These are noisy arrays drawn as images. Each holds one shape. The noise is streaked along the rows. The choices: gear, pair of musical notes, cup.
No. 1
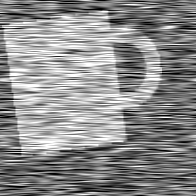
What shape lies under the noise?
cup
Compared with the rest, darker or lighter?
lighter
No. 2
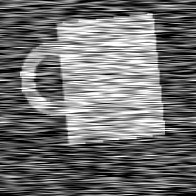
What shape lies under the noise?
cup
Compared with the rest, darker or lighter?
lighter
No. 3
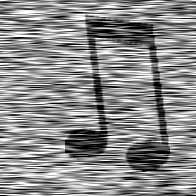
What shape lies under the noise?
pair of musical notes
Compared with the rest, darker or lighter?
darker
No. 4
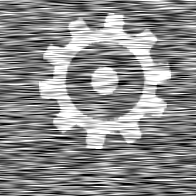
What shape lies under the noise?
gear
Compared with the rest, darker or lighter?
lighter
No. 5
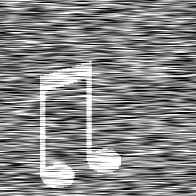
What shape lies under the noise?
pair of musical notes
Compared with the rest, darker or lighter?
lighter
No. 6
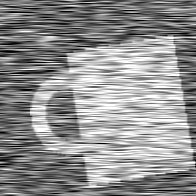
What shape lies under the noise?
cup
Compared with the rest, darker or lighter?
lighter
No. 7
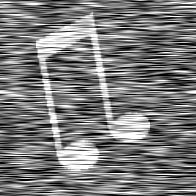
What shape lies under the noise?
pair of musical notes
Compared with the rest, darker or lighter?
lighter
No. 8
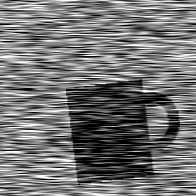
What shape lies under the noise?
cup
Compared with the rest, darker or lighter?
darker
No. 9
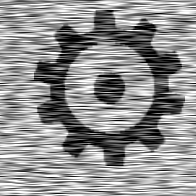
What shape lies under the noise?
gear
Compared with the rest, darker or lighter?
darker
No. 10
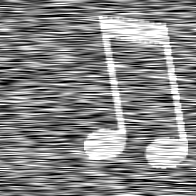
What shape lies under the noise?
pair of musical notes
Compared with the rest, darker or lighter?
lighter
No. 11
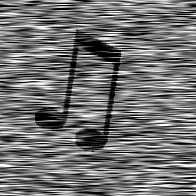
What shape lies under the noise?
pair of musical notes
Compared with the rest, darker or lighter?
darker
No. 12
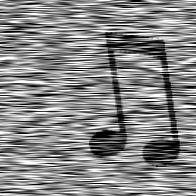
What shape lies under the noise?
pair of musical notes
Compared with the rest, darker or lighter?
darker
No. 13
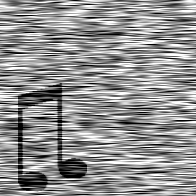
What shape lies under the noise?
pair of musical notes
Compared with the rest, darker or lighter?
darker
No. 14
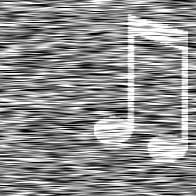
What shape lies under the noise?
pair of musical notes
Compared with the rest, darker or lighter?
lighter
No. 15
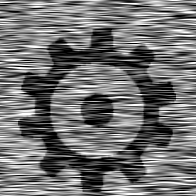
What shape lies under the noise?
gear
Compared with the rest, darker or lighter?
darker
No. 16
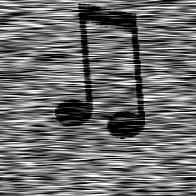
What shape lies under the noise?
pair of musical notes
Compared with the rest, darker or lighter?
darker
